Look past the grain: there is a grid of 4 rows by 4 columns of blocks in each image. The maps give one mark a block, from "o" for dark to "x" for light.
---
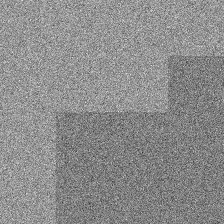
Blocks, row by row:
xxxx
xxxo
xooo
xooo
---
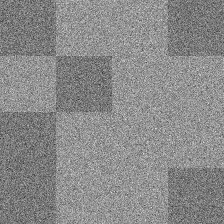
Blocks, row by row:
oxxo
xoxx
oxxx
oxxo
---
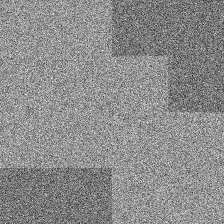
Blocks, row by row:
xxoo
xxxo
xxxx
ooxx
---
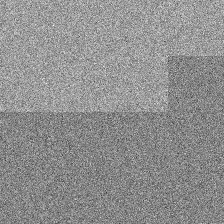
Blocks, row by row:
xxxx
xxxo
oooo
oooo
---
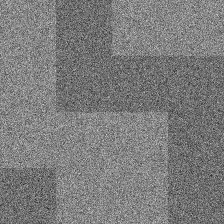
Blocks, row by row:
xoxx
xooo
xxxo
oxxo
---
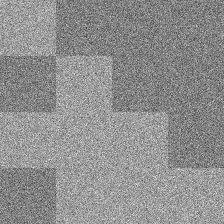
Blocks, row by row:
xooo
oxoo
xxxo
oxxx
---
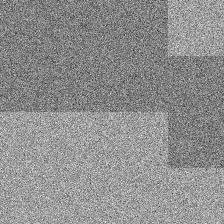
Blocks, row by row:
ooox
oooo
xxxo
xxxx
